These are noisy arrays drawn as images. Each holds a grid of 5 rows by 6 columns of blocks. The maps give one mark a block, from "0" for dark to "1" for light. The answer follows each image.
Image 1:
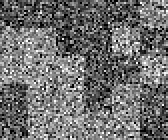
000001
110010
111001
011010
011110
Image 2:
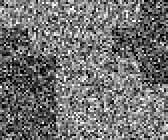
111110
011100
001110
001111
001111
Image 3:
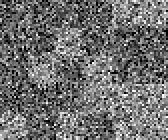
000011
001000
010100
000111
101011
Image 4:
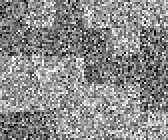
010111
000010
111000
111110
001111
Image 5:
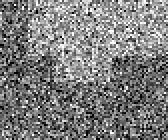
011111
011111
001100
000000
000000
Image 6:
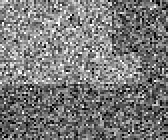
111100
111100
111110
000000
000000
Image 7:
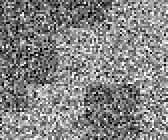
000011
001111
001111
011001
111001
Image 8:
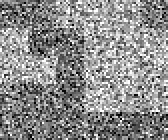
001110
100111
110111
000111
000000
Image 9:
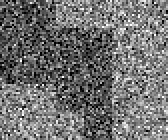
001111
000011
000011
110011
111011
